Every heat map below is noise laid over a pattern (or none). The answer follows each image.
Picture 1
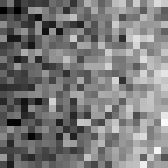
a smooth slope
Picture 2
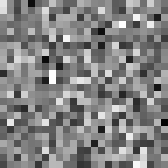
only noise
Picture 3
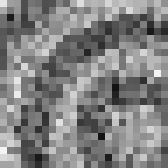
rings round one point
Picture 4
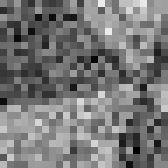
spokes from one point
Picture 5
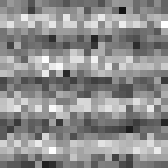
horizontal stripes
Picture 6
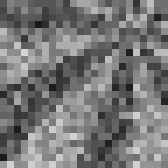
spokes from one point
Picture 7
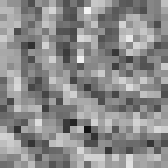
rings round one point
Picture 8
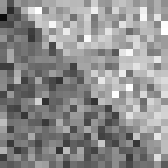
a sharp edge
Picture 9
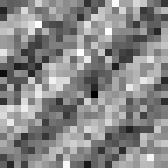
diagonal stripes
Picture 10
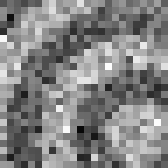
rings round one point
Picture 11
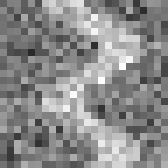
a wavy band
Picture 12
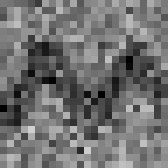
a wavy band
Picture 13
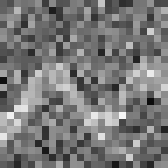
a wavy band
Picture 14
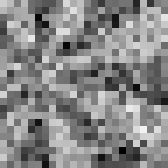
spokes from one point
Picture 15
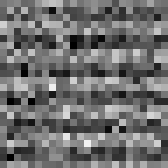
horizontal stripes
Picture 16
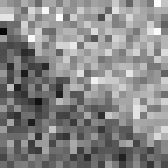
a sharp edge
